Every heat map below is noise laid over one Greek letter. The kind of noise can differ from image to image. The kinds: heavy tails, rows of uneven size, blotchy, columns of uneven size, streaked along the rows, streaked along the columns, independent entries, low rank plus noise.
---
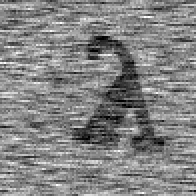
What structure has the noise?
streaked along the rows
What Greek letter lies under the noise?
lambda
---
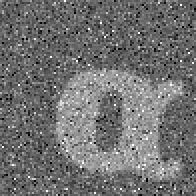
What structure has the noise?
heavy tails
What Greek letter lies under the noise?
alpha
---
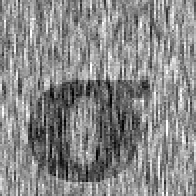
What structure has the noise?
streaked along the columns
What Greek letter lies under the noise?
sigma
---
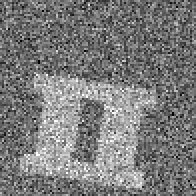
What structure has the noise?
independent entries
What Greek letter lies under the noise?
pi
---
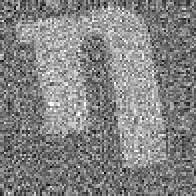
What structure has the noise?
low rank plus noise
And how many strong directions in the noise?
three or four
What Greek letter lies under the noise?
eta
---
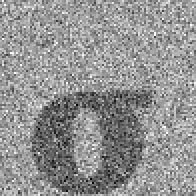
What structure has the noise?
independent entries
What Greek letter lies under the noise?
sigma
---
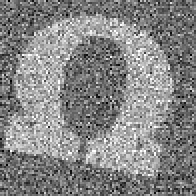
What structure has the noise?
low rank plus noise
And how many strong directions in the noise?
five to eight
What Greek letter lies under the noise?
omega
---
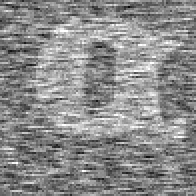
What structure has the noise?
streaked along the rows
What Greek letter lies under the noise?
alpha
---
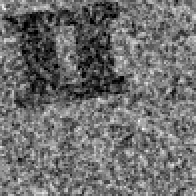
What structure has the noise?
blotchy
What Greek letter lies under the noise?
pi
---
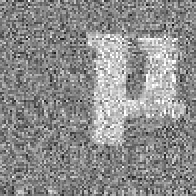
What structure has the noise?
low rank plus noise
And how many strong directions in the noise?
three or four
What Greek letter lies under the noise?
mu
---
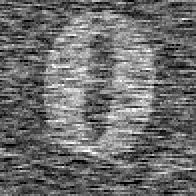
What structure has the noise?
streaked along the rows
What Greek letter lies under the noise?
theta
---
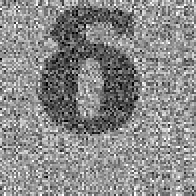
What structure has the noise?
low rank plus noise
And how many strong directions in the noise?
one
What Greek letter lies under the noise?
delta
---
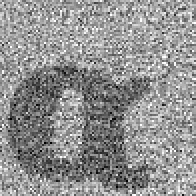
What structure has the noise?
low rank plus noise
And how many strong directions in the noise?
five to eight
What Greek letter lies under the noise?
alpha
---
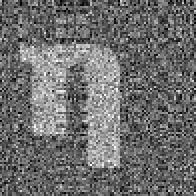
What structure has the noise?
low rank plus noise
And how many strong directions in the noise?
one
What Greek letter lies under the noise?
eta
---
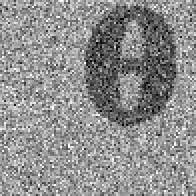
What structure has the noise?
independent entries
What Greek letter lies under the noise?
theta
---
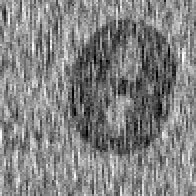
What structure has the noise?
streaked along the columns
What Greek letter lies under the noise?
theta
